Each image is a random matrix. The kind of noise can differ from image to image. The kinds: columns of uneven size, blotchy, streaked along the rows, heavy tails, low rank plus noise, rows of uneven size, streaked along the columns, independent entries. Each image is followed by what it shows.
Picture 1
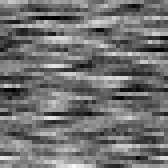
streaked along the rows
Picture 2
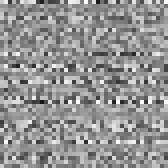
rows of uneven size
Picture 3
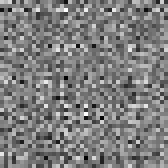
low rank plus noise
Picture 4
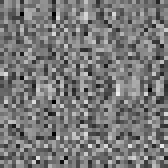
low rank plus noise
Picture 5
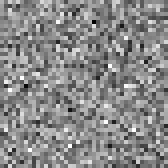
independent entries
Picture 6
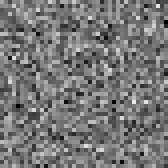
independent entries
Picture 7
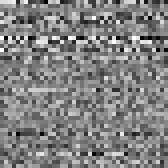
rows of uneven size
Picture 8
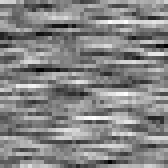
streaked along the rows
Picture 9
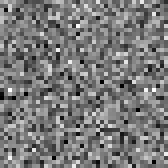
independent entries
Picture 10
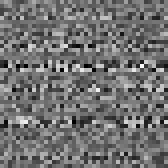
rows of uneven size
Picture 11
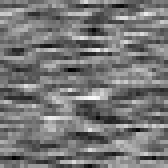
streaked along the rows
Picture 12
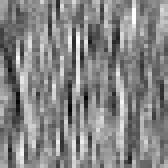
streaked along the columns
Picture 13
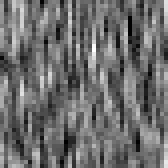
streaked along the columns
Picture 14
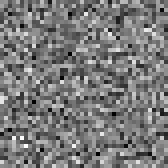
independent entries
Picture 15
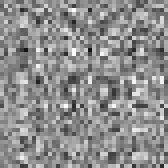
low rank plus noise
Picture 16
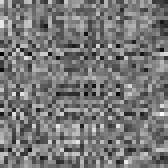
low rank plus noise
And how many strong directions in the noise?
two
